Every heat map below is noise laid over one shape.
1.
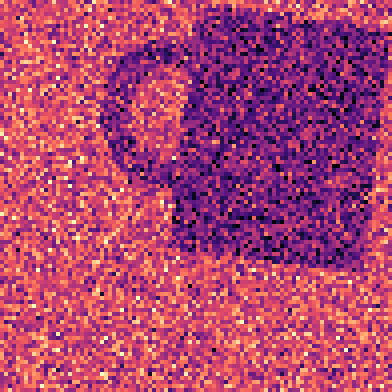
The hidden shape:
cup
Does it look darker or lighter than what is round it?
darker
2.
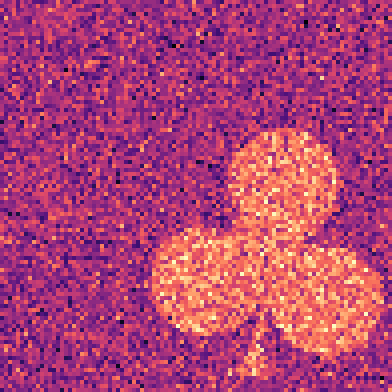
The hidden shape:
club
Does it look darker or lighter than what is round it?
lighter
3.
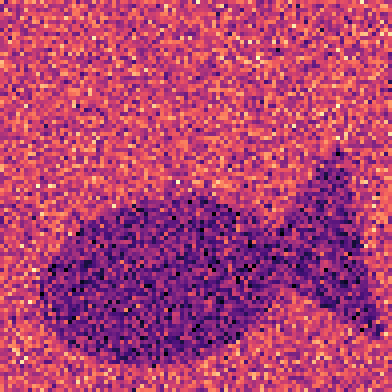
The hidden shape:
fish
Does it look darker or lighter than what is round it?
darker
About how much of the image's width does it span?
nearly all
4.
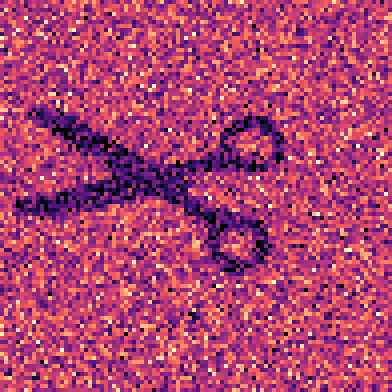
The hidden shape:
pair of scissors
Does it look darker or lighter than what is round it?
darker
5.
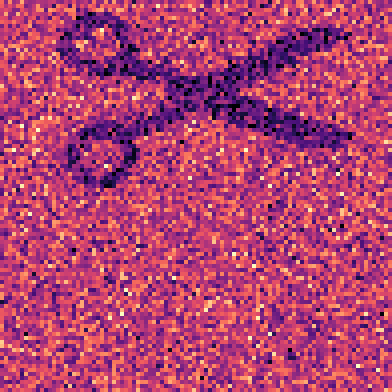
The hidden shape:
pair of scissors
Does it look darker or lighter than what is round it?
darker
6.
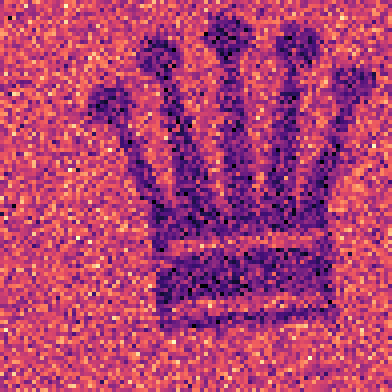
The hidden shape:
chess queen
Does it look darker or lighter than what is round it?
darker
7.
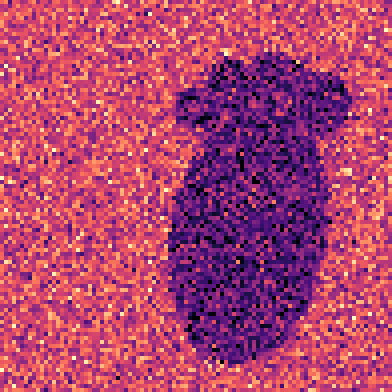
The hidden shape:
footprint
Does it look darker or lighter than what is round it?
darker
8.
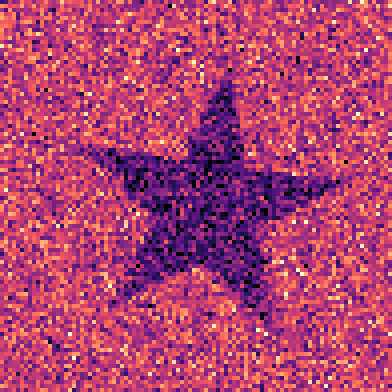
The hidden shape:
star
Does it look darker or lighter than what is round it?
darker
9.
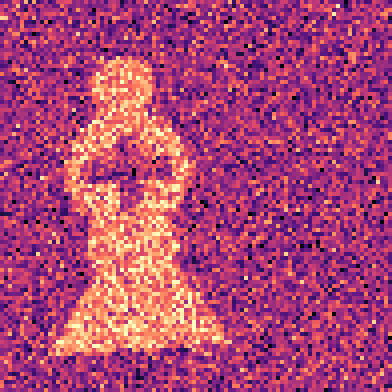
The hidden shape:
chess bishop
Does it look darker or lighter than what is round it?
lighter
